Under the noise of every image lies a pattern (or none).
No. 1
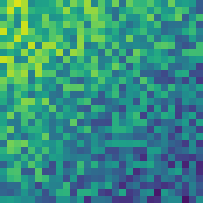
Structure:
a smooth slope
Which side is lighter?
top left
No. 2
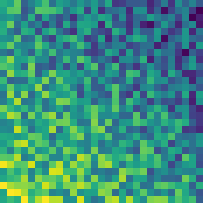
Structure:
a smooth slope
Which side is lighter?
bottom left
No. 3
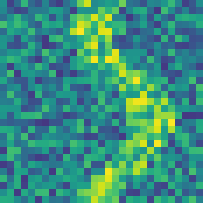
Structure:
a wavy band
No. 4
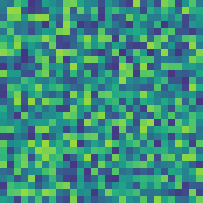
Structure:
only noise
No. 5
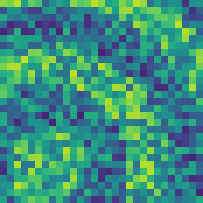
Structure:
rings round one point
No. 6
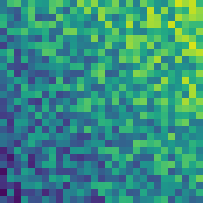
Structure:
a smooth slope
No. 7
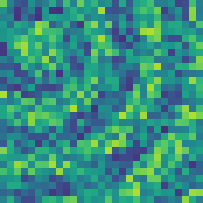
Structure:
rings round one point
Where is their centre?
top left
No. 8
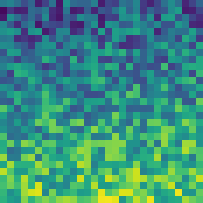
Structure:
a smooth slope
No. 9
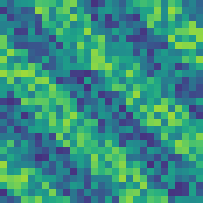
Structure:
diagonal stripes
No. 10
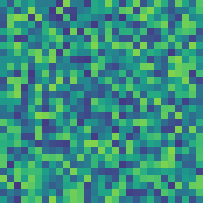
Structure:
only noise
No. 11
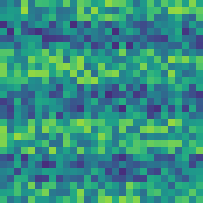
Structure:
horizontal stripes
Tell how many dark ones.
3
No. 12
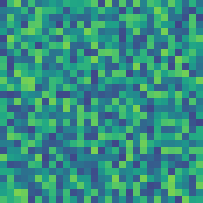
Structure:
only noise
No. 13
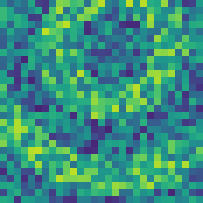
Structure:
rings round one point
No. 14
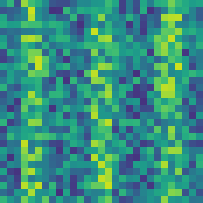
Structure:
vertical stripes
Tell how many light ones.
3
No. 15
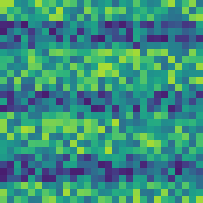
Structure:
horizontal stripes
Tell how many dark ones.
3
